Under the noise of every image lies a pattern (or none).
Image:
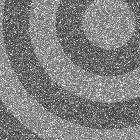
rings round one point
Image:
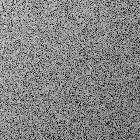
a smooth slope
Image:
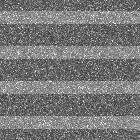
horizontal stripes
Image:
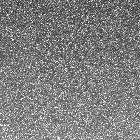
a smooth slope
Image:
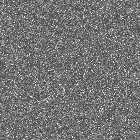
only noise
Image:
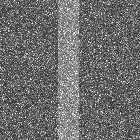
one vertical stripe
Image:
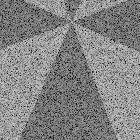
spokes from one point
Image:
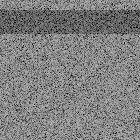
one horizontal stripe
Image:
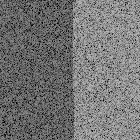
a sharp edge
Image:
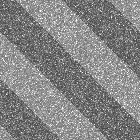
diagonal stripes
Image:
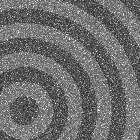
rings round one point
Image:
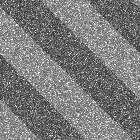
diagonal stripes
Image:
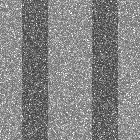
vertical stripes
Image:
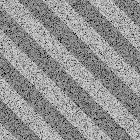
diagonal stripes
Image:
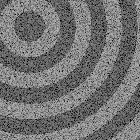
rings round one point
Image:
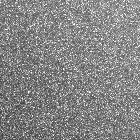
a smooth slope
